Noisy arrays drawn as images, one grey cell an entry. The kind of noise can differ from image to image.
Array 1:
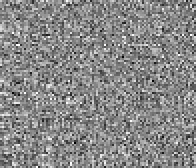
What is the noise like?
low rank plus noise
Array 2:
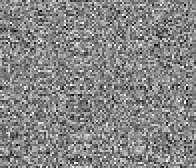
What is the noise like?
low rank plus noise
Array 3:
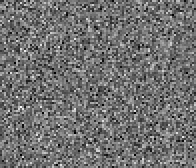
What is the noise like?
independent entries
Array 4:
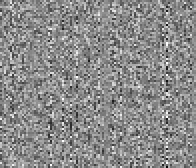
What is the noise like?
columns of uneven size
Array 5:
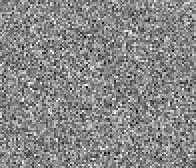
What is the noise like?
independent entries
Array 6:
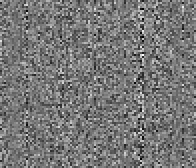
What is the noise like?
columns of uneven size
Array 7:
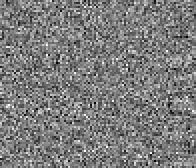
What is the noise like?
low rank plus noise
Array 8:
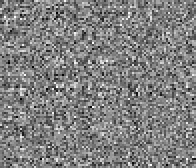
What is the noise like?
low rank plus noise
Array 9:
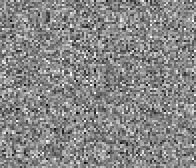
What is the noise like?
low rank plus noise
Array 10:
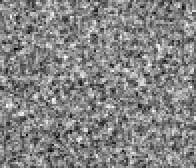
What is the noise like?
blotchy
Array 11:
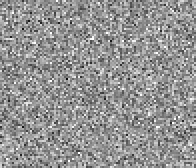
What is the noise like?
independent entries
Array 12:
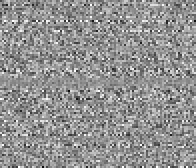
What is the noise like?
rows of uneven size
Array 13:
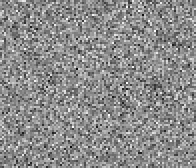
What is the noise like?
independent entries
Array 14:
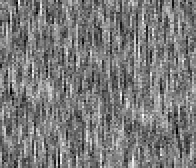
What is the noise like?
streaked along the columns
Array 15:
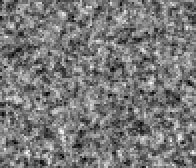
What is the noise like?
blotchy
